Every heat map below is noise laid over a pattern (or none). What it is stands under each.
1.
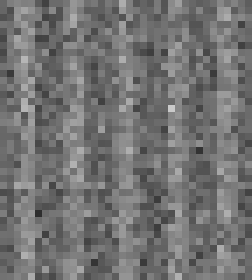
vertical stripes
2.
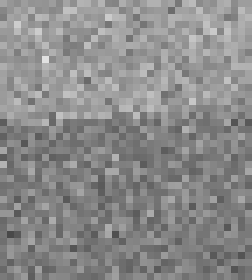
a sharp edge
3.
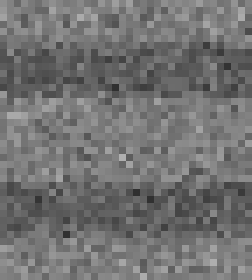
horizontal stripes
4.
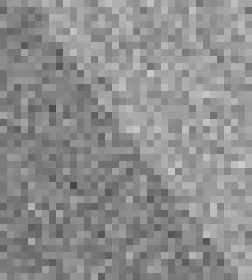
a sharp edge
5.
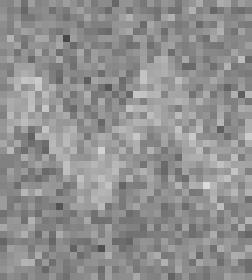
a wavy band
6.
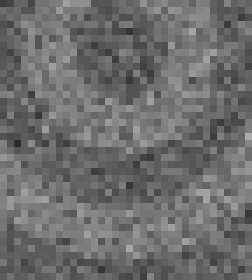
rings round one point
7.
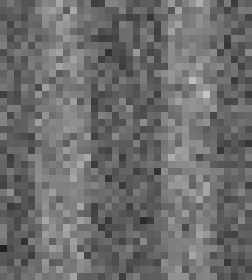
vertical stripes
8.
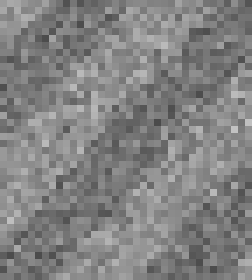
diagonal stripes
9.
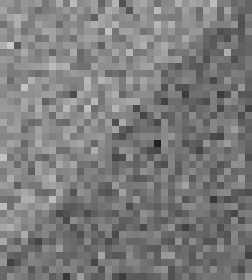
a sharp edge
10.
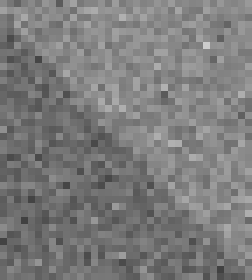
a sharp edge
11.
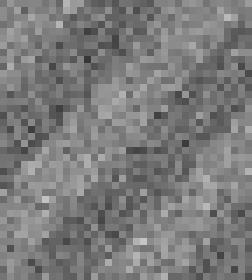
diagonal stripes
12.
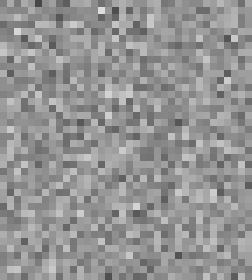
only noise
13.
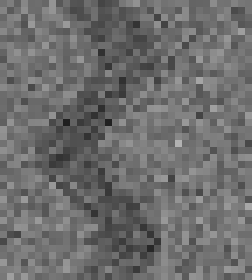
a wavy band
